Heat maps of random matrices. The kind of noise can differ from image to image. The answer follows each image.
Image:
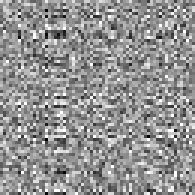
low rank plus noise
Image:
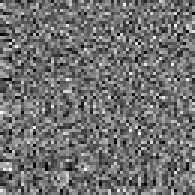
low rank plus noise
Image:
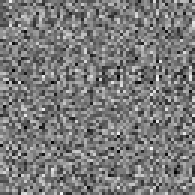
low rank plus noise
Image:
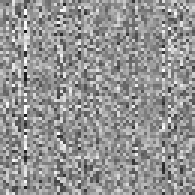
columns of uneven size
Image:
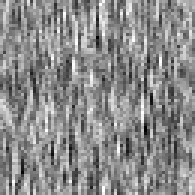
streaked along the columns
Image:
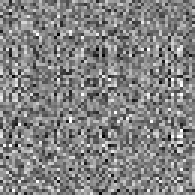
low rank plus noise
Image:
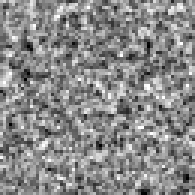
blotchy
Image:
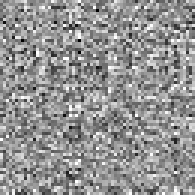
low rank plus noise
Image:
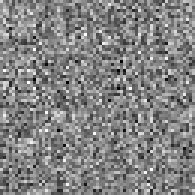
low rank plus noise
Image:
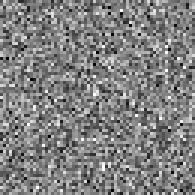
independent entries
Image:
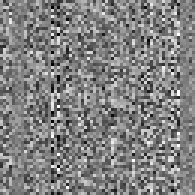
columns of uneven size
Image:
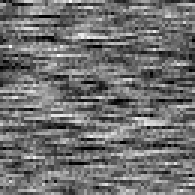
streaked along the rows
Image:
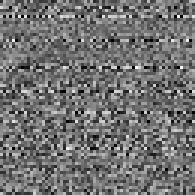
rows of uneven size
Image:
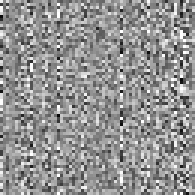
columns of uneven size
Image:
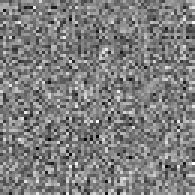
low rank plus noise
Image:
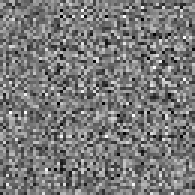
low rank plus noise
